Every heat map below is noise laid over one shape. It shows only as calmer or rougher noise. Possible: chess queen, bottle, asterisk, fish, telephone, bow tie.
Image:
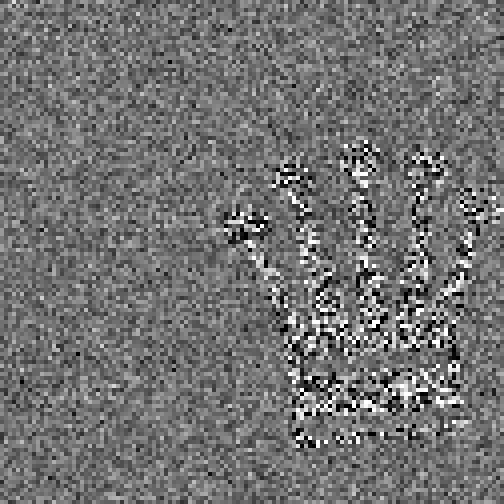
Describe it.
rough chess queen
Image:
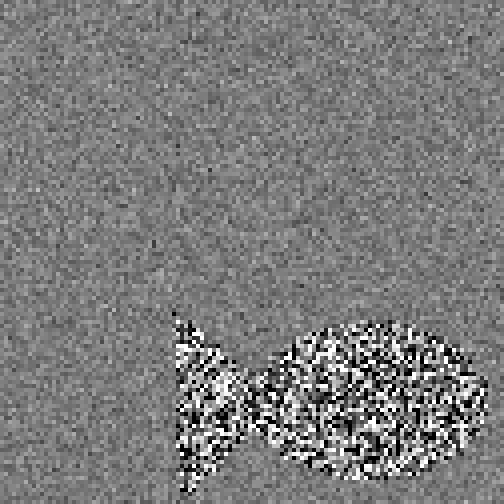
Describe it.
rough fish
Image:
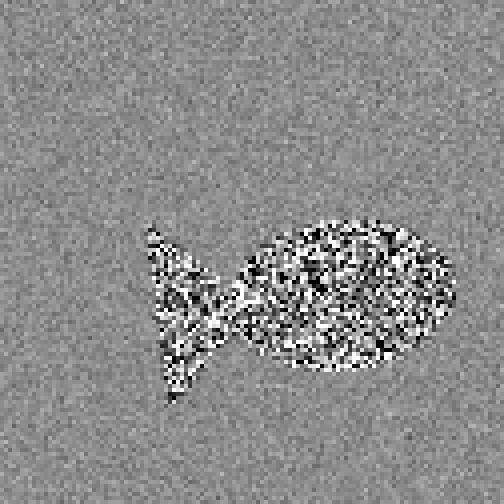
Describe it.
rough fish
